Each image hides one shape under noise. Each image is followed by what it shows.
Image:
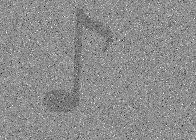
dark musical note
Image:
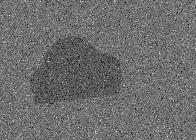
dark cloud
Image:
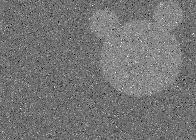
light bear's head
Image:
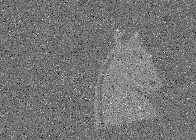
light chess knight
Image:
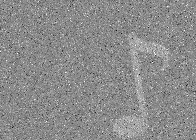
light musical note
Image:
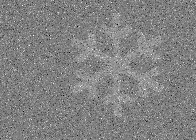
light snowflake
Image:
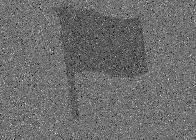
dark flag
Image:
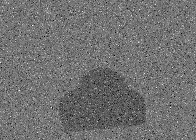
dark cloud
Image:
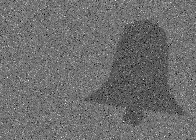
dark bell
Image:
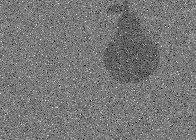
dark pear
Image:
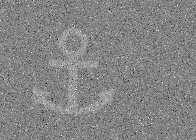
light anchor
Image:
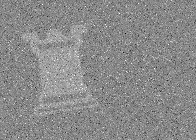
light chess rook
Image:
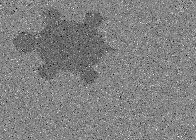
dark turtle
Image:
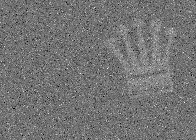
light chess queen
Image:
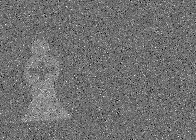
light chess bishop
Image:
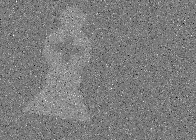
light chess bishop
